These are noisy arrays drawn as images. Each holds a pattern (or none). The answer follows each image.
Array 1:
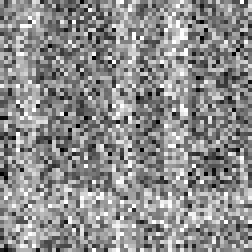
bands of rows crossing bands of columns
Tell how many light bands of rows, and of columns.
1 and 3
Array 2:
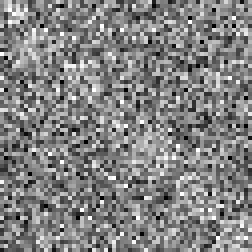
blocks along the diagonal
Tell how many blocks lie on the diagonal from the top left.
7
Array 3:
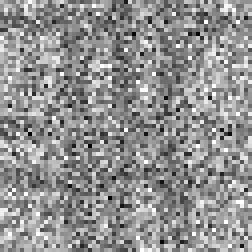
bands of rows crossing bands of columns
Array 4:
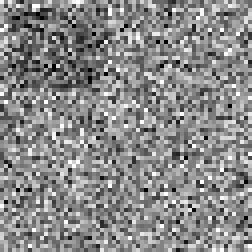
one block
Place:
top left
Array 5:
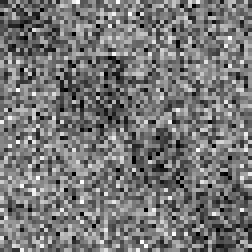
blocks along the diagonal
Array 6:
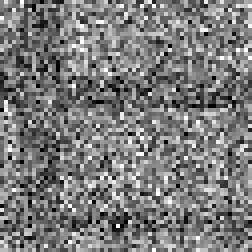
bands of rows crossing bands of columns
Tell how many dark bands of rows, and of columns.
2 and 1
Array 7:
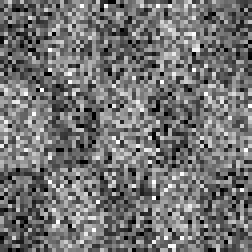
a checkerboard
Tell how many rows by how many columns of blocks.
3 by 5
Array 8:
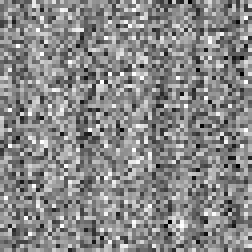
bands of columns
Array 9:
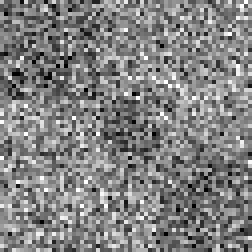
blocks along the diagonal
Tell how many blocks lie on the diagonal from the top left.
3
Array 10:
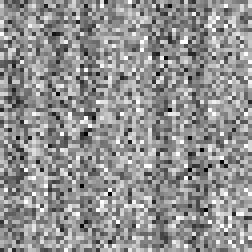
bands of columns
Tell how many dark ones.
5
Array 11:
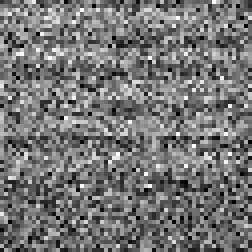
bands of rows
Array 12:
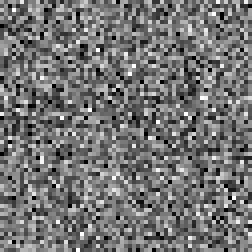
only noise
